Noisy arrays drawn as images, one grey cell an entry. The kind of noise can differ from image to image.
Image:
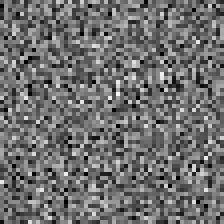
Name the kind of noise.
low rank plus noise
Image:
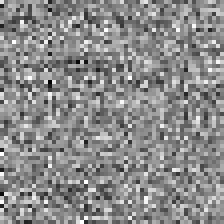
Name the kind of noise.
low rank plus noise
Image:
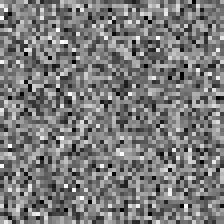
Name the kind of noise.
independent entries
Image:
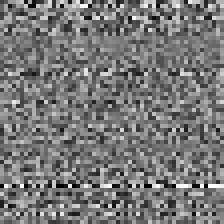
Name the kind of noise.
rows of uneven size
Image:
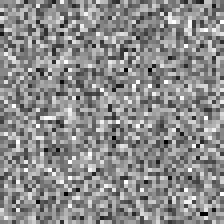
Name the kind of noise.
independent entries
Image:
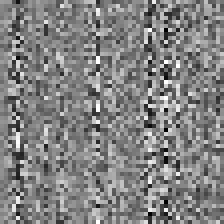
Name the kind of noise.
columns of uneven size
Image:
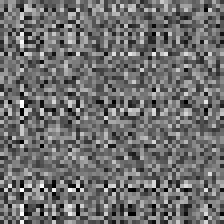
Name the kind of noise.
low rank plus noise
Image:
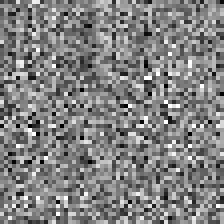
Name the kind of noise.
low rank plus noise
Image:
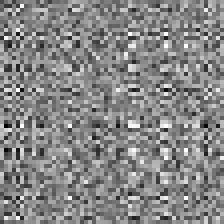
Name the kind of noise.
low rank plus noise
